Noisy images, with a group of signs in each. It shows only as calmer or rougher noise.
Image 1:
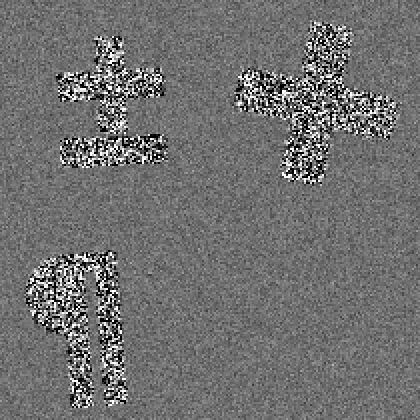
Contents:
top left: rough plus-minus sign; top right: rough plus sign; bottom left: rough pilcrow
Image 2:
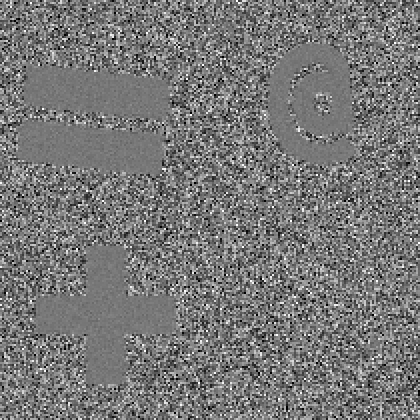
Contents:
top left: calm equals sign; top right: calm at sign; bottom left: calm plus sign
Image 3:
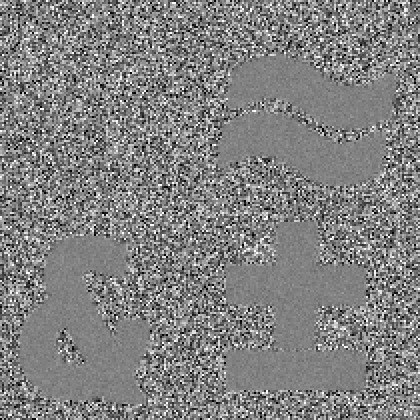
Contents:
top right: calm approximately sign; bottom left: calm ampersand; bottom right: calm plus-minus sign
